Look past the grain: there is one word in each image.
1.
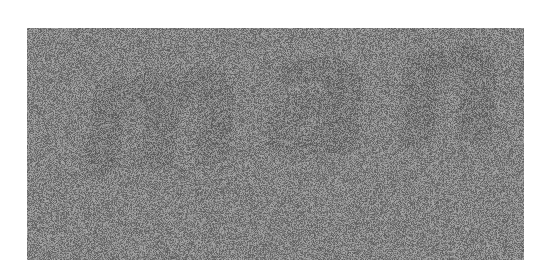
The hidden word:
man
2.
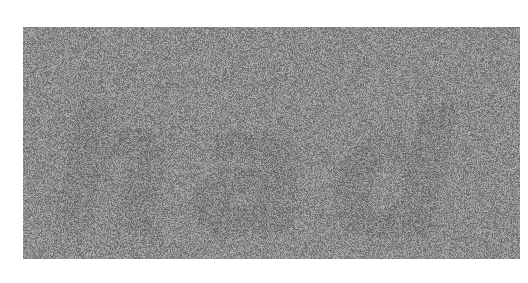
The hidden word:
had
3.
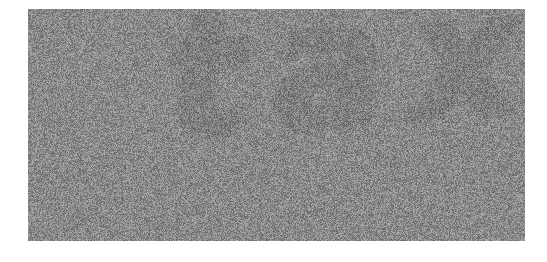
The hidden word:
tax
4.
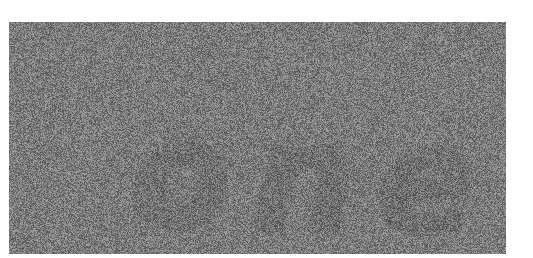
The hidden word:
one
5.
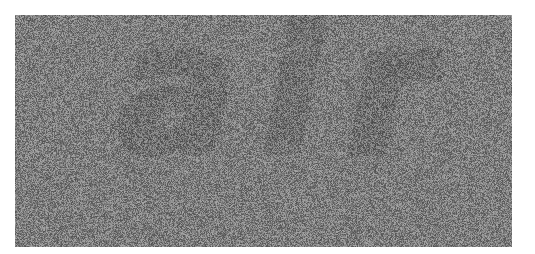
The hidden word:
air
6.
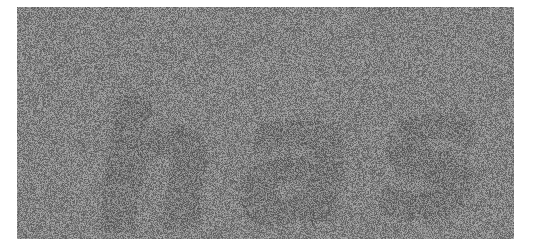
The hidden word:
has
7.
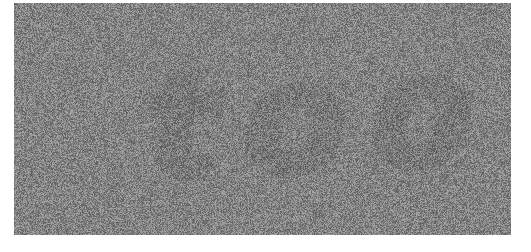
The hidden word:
too
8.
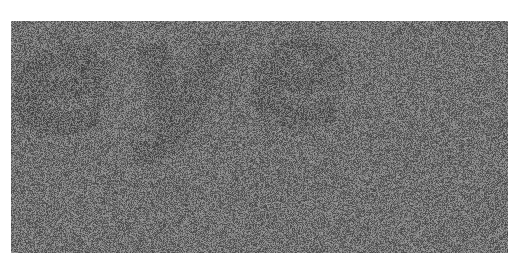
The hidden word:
eye
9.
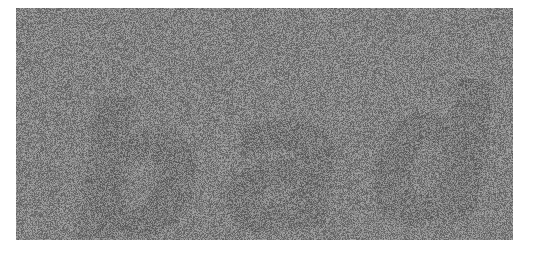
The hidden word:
bad
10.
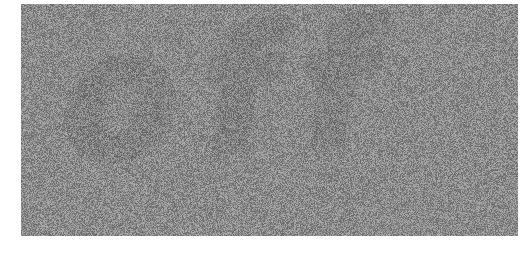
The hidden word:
off
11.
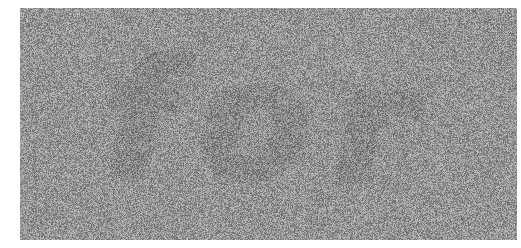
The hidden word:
for
